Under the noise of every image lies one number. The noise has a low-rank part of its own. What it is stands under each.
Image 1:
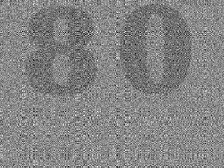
80
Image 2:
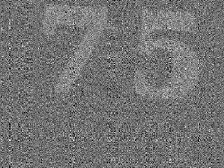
75
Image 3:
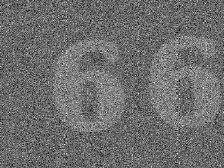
66
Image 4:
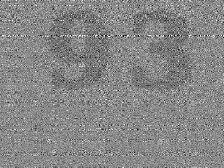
93
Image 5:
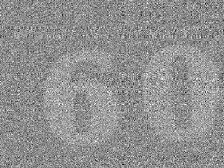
60
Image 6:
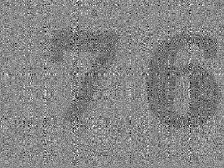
76
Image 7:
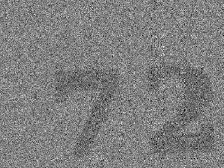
72
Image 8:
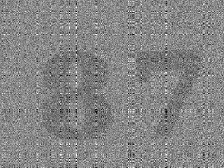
87
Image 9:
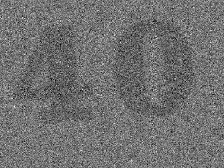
40
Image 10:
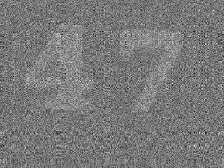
47
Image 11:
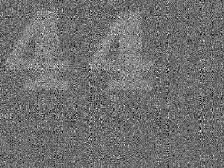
44
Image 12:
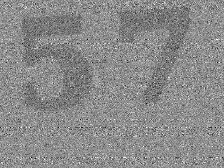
57
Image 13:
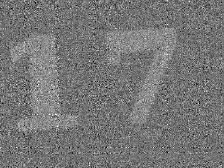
17
